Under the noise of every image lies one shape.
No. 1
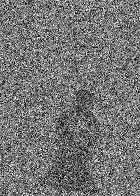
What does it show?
dark chess bishop
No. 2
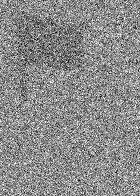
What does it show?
dark flag
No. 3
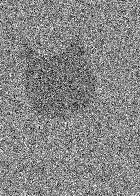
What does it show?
dark cat's head
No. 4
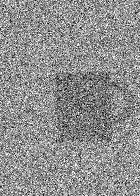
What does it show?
dark cup
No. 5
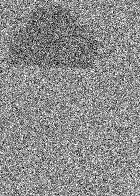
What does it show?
dark cloud
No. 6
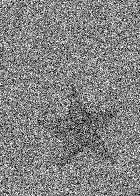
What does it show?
dark star
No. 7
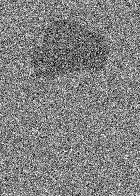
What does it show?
dark cloud
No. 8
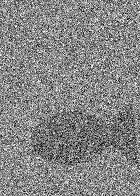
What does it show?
dark fish
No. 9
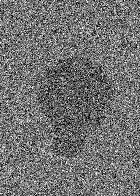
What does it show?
dark light bulb
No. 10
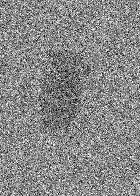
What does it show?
dark footprint, centre
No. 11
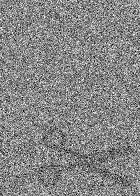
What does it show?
dark pair of scissors
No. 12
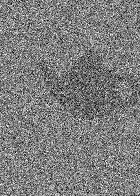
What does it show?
dark teapot
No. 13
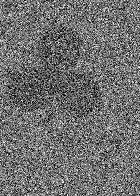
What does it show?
dark club
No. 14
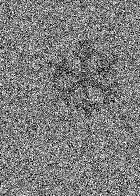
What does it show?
dark snowflake
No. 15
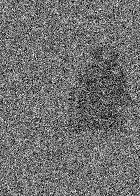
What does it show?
dark chess knight
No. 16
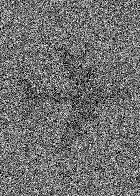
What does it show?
dark airplane
